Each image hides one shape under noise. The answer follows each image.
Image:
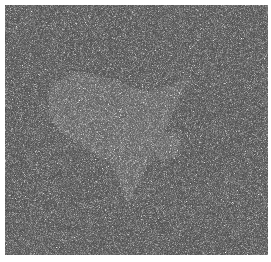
light bell
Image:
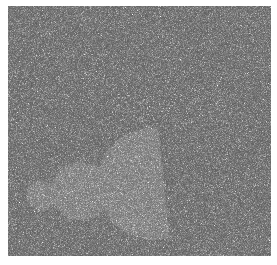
light chess pawn
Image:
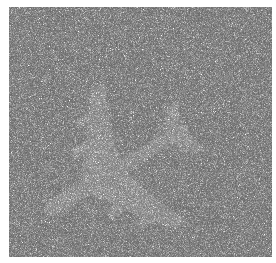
light airplane
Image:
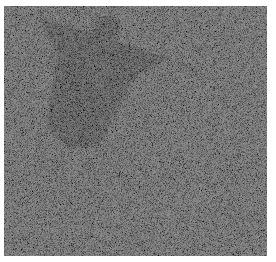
dark bell
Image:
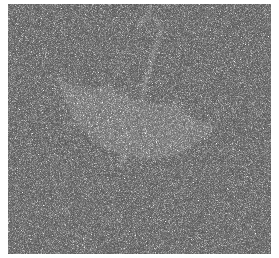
light umbrella
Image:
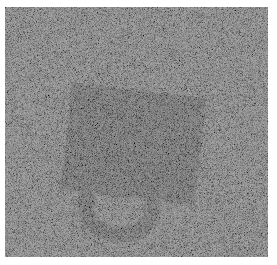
dark cup
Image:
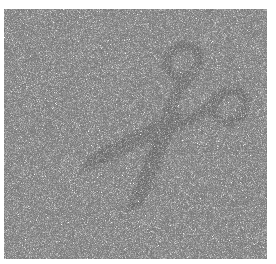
dark pair of scissors
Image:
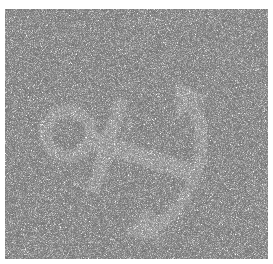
light anchor
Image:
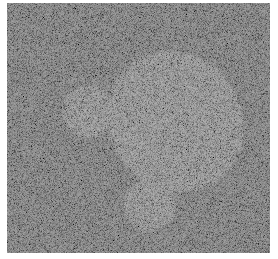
light bear's head
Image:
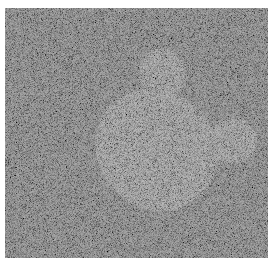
light bear's head
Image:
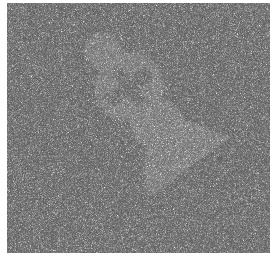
light chess bishop
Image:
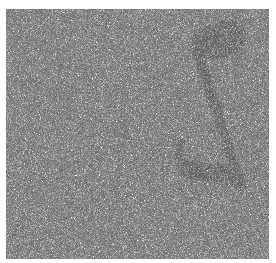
dark musical note
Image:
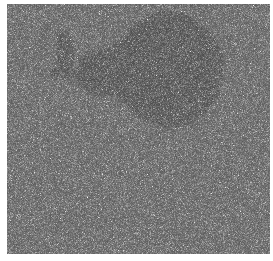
dark pear
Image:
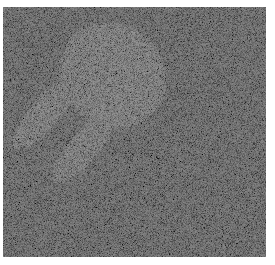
light rabbit's head
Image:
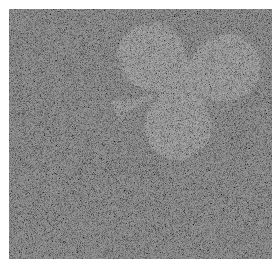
light club
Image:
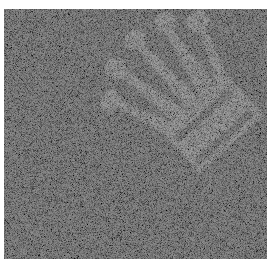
light chess queen
